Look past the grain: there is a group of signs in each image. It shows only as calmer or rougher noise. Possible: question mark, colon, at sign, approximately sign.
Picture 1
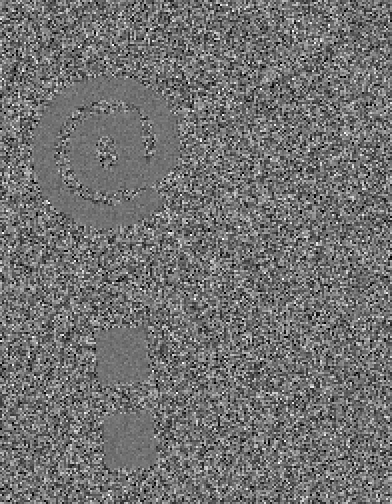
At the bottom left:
colon
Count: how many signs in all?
2
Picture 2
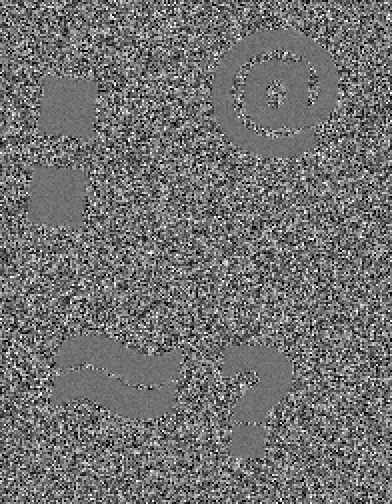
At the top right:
at sign
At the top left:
colon
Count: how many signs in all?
4
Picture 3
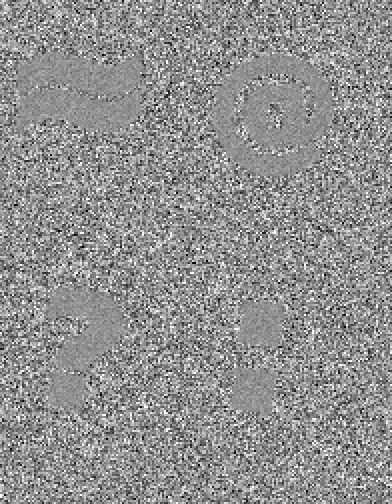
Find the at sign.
top right
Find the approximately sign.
top left
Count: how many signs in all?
4
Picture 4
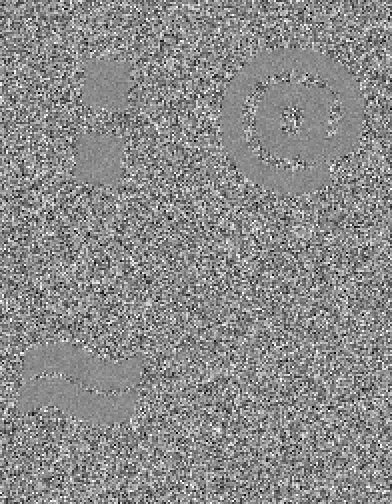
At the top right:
at sign
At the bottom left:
approximately sign
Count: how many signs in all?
3
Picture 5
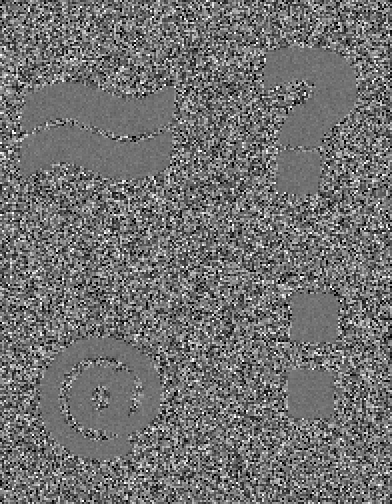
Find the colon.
bottom right
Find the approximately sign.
top left
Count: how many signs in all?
4
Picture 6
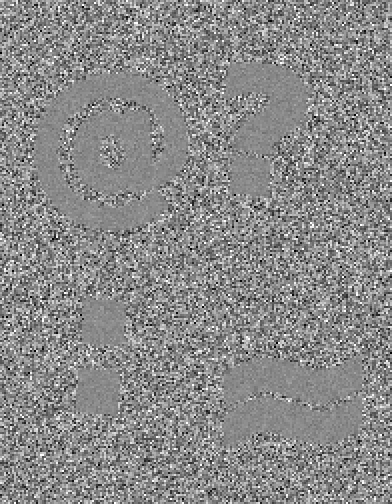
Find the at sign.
top left
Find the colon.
bottom left
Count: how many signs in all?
4
